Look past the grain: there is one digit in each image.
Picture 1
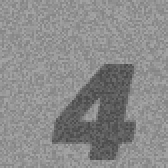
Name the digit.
4
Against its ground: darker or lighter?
darker
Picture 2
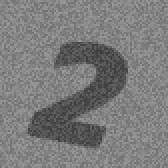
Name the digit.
2
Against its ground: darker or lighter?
darker
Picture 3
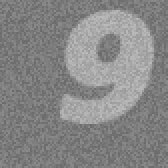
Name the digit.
9
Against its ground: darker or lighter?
lighter
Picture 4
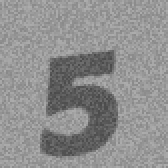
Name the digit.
5
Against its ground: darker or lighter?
darker
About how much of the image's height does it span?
two thirds
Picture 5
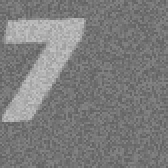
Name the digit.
7
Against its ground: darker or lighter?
lighter
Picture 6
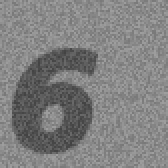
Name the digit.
6
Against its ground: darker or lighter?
darker
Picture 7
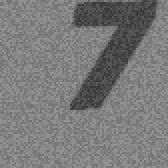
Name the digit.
7
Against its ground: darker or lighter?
darker
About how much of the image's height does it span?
two thirds
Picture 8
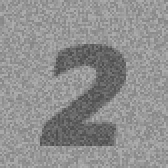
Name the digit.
2
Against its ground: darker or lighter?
darker
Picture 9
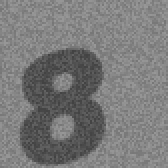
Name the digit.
8
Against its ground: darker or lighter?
darker
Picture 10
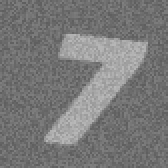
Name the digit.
7
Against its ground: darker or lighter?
lighter
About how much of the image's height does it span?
two thirds
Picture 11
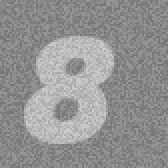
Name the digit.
8
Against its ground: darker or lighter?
lighter
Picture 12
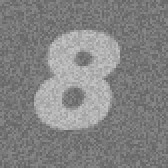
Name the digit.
8
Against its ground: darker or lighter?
lighter
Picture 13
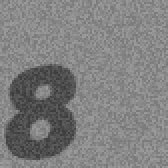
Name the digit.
8
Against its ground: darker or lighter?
darker
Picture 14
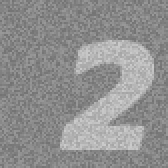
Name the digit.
2
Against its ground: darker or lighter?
lighter
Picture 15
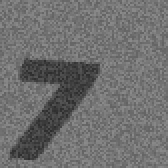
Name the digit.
7
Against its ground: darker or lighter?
darker
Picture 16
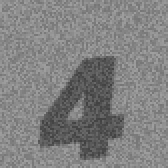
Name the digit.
4
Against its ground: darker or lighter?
darker
